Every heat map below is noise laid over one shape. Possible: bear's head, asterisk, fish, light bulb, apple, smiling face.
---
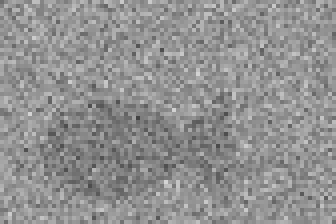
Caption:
dark fish
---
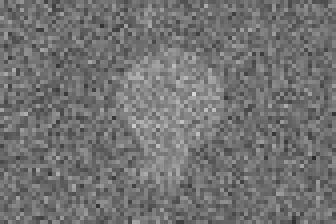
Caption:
light light bulb
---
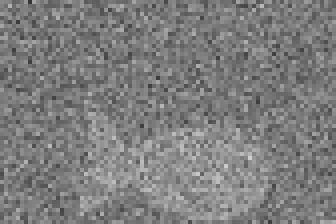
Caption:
light fish
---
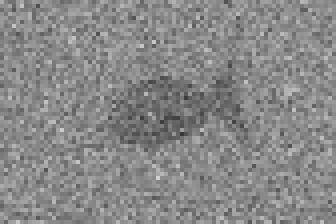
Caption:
dark fish, centre
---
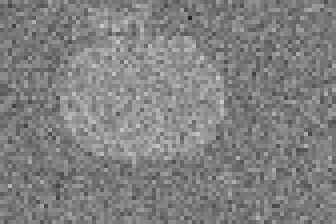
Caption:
light apple
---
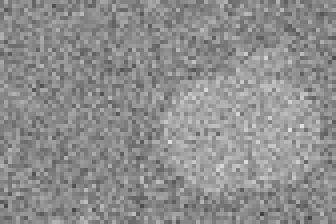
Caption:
light apple
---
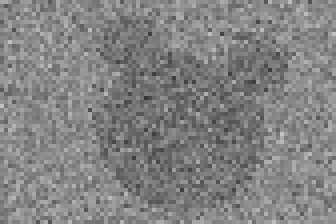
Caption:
dark bear's head
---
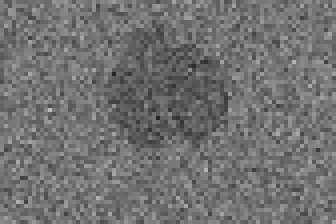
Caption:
dark apple
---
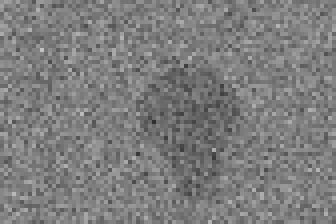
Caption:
dark light bulb
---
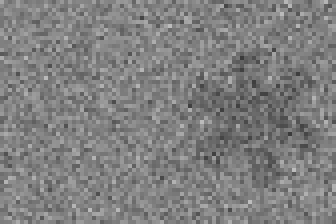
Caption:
dark asterisk
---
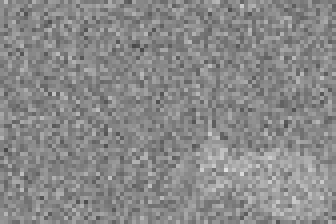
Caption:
light fish, bottom right
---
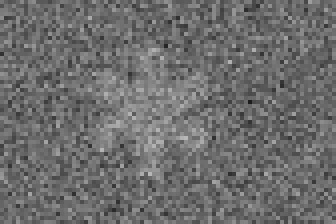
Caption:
light asterisk
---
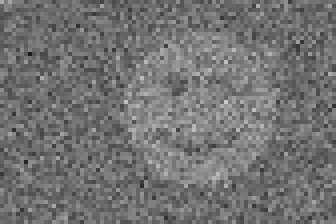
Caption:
light smiling face
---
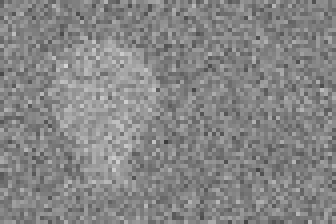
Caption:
light light bulb
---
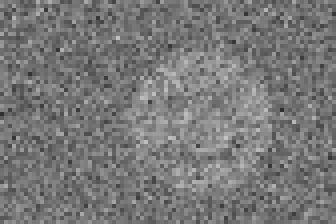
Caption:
light smiling face
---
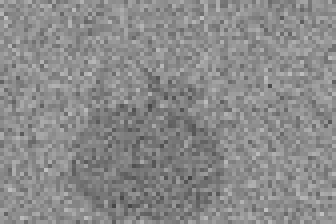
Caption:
dark apple
